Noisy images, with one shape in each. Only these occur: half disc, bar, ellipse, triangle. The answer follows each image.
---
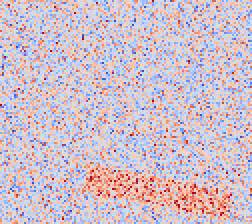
bar
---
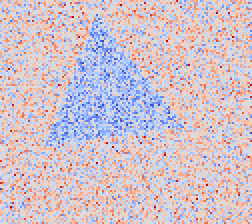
triangle
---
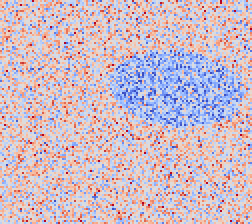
ellipse
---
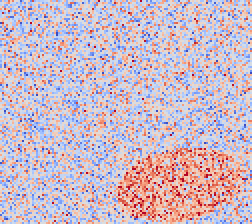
ellipse
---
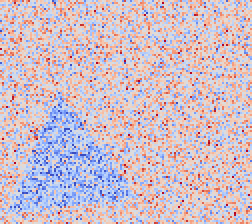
triangle
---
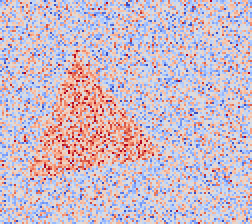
triangle
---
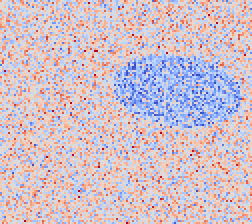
ellipse
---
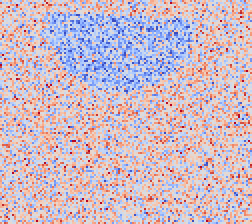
half disc
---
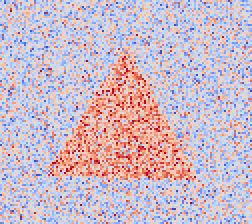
triangle
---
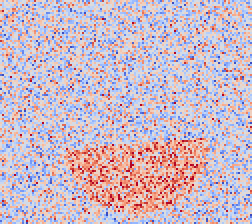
half disc
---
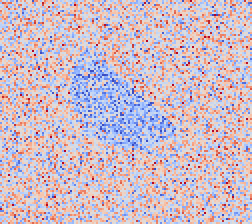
half disc
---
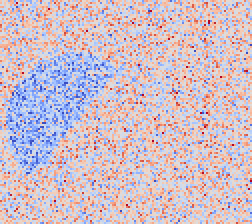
half disc
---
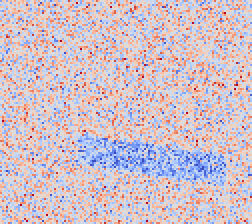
bar
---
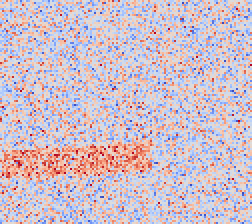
bar
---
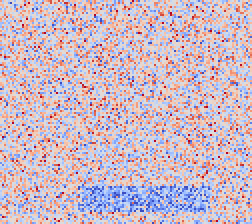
bar
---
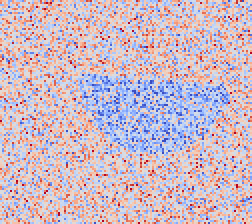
half disc
